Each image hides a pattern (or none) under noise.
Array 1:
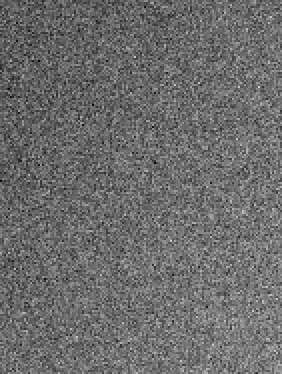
a smooth slope
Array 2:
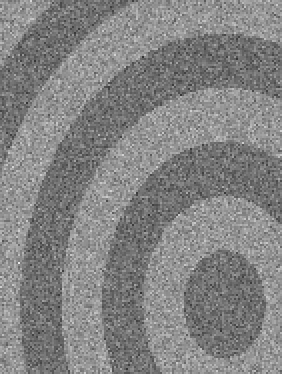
rings round one point
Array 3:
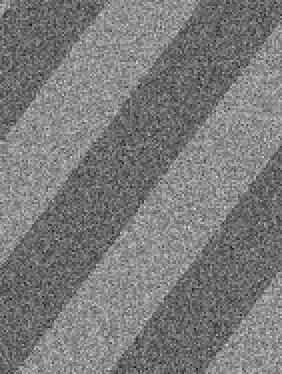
diagonal stripes
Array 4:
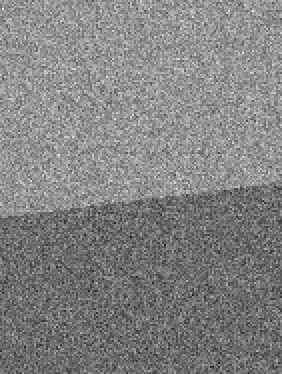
a sharp edge
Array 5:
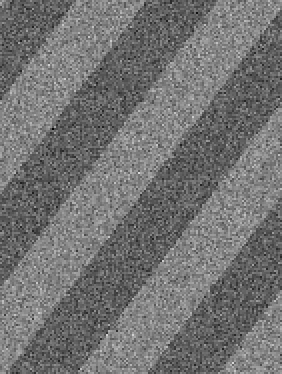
diagonal stripes
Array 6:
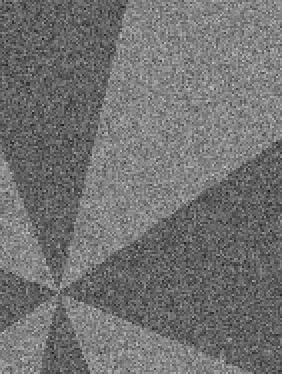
spokes from one point
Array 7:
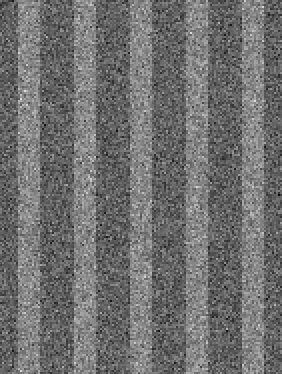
vertical stripes
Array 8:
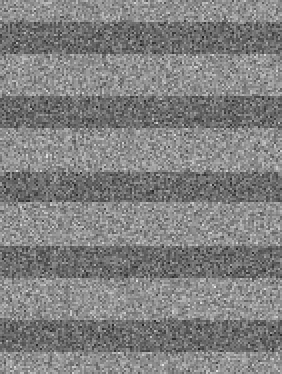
horizontal stripes
